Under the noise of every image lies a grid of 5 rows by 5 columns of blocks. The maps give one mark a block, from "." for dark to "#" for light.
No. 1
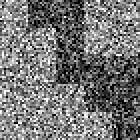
#..##
##.##
##...
###..
####.
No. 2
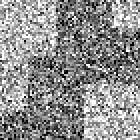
##..#
##...
#....
#..##
...##
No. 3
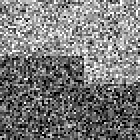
#####
#####
...##
.....
.....
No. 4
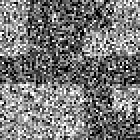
#...#
#..##
.....
###.#
###..
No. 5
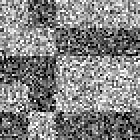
#.###
##...
..###
#.###
.#...
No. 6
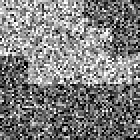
###..
####.
.####
.....
.....
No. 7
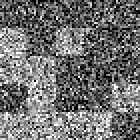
.....
#.#..
##...
.#..#
####.
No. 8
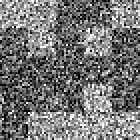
##..#
.#.#.
.....
...#.
.####
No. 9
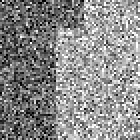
...##
..###
..###
..###
..###
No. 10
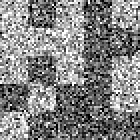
#.#.#
###..
#.#.#
.#..#
#....
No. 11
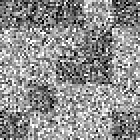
...#.
###.#
##..#
#.###
.###.
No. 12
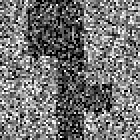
#..##
#..##
##.##
##..#
##.##
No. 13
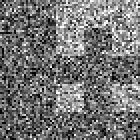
..###
..#.#
.....
..#.#
.....
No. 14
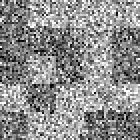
.####
...#.
.#.#.
#.###
.##..
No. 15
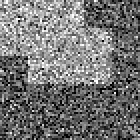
###..
####.
.###.
.....
.....
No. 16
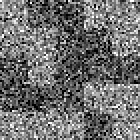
#..##
##..#
.#...
...##
###.#
